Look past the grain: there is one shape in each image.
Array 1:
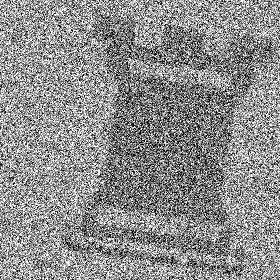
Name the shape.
chess rook
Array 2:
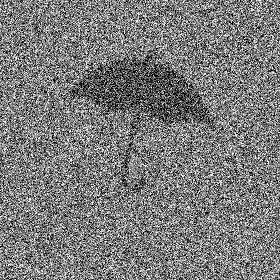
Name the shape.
umbrella
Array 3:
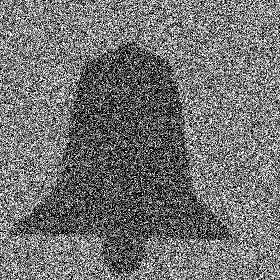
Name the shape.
bell
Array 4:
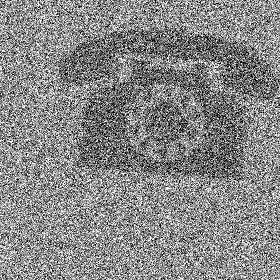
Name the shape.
telephone
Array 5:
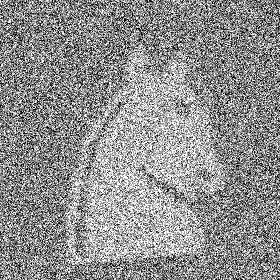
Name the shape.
chess knight
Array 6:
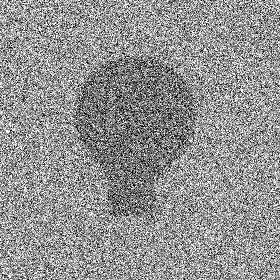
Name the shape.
light bulb
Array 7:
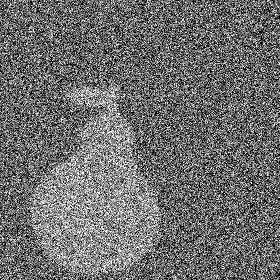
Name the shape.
pear
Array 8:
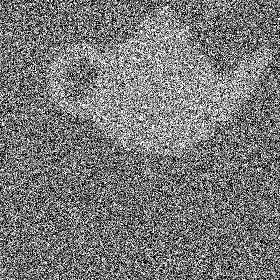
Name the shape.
teapot
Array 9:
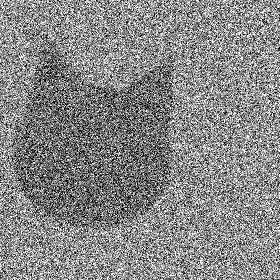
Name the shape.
cat's head
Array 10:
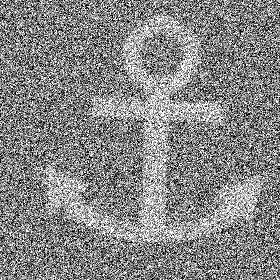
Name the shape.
anchor
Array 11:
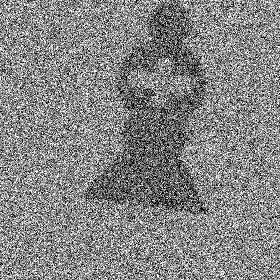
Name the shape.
chess bishop
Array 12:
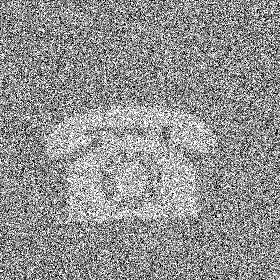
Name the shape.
telephone
